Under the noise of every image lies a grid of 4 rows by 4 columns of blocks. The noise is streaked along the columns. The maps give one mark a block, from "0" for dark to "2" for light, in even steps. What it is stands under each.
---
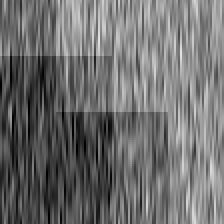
1 2 2 2
0 1 2 2
0 0 1 2
0 0 1 2
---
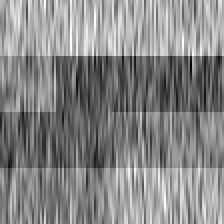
2 2 2 2
1 0 0 0
0 0 1 1
1 1 2 2
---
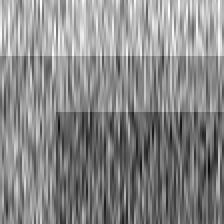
2 2 2 2
1 1 1 1
1 0 0 0
1 0 0 0
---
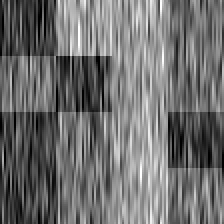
0 2 2 1
1 0 2 1
0 1 2 0
0 1 2 1
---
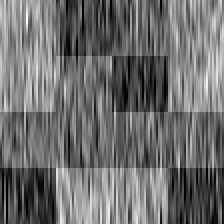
2 0 1 2
2 1 0 2
1 1 1 1
0 2 2 0
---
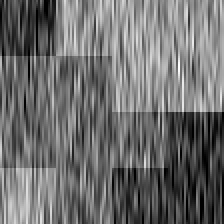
0 2 2 2
1 1 2 2
1 1 1 0
2 1 0 0
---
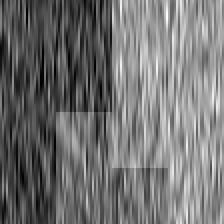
0 0 2 2
0 0 2 2
0 1 2 2
0 1 1 2
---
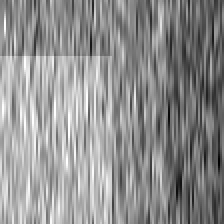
1 1 1 0
2 2 1 0
2 2 1 0
2 2 1 0
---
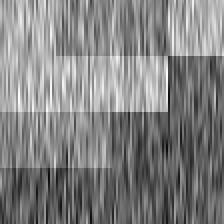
2 1 1 2
2 2 2 0
1 1 0 0
0 0 0 0
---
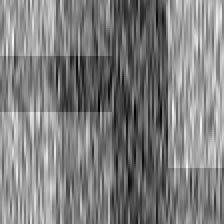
2 1 0 2
1 0 0 2
2 1 0 2
2 1 0 1
